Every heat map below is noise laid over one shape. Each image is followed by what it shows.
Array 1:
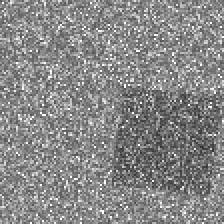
dark square
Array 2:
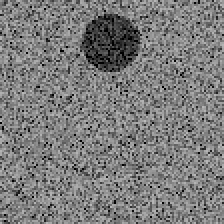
dark disc, top middle
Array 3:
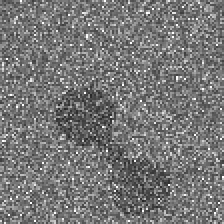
dark dumbbell
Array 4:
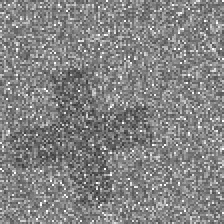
dark cross
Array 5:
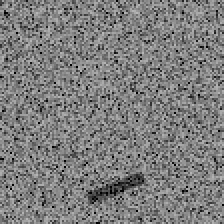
dark bar, bottom middle
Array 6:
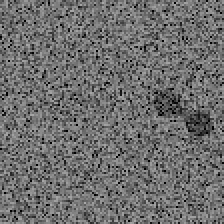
dark dumbbell, middle right
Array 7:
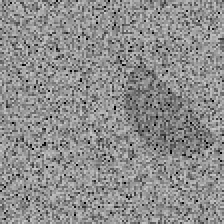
dark half disc, middle right
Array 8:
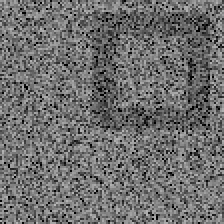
dark square frame
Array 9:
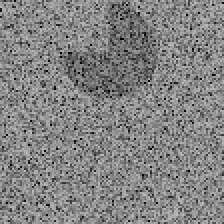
dark disc with a wedge cut out, top middle
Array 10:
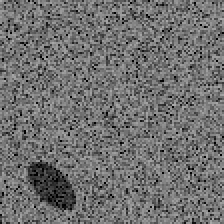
dark ellipse, bottom left
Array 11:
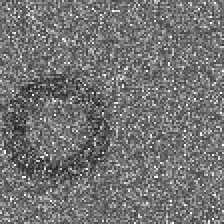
dark ring
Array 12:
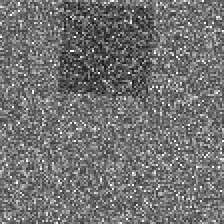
dark square, top middle
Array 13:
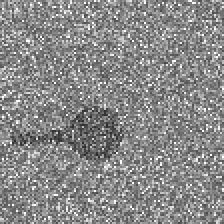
dark lollipop
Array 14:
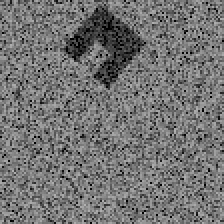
dark square with a notch, top middle
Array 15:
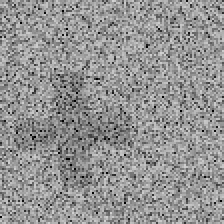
dark cross
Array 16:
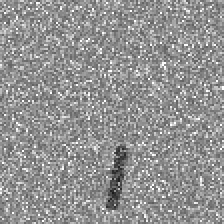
dark bar, bottom middle
